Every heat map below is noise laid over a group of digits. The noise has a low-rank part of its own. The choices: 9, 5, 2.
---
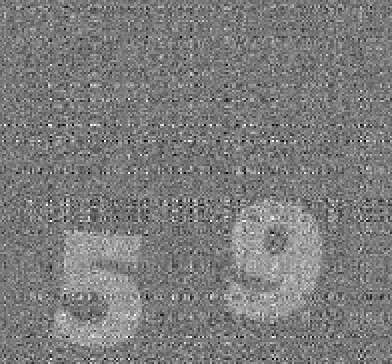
bottom left: light 5; bottom right: light 9
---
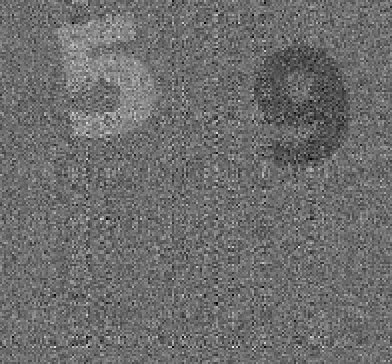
top left: light 5; top right: dark 9
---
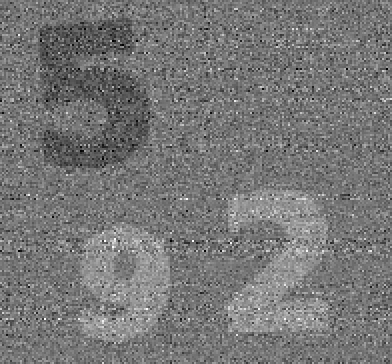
top left: dark 5; bottom left: light 9; bottom right: light 2
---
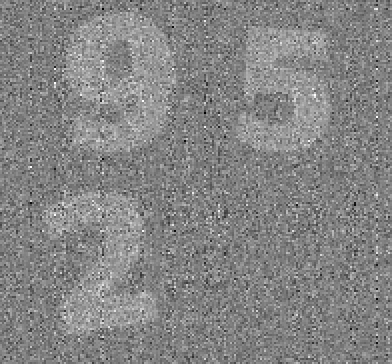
top left: light 9; top right: light 5; bottom left: light 2
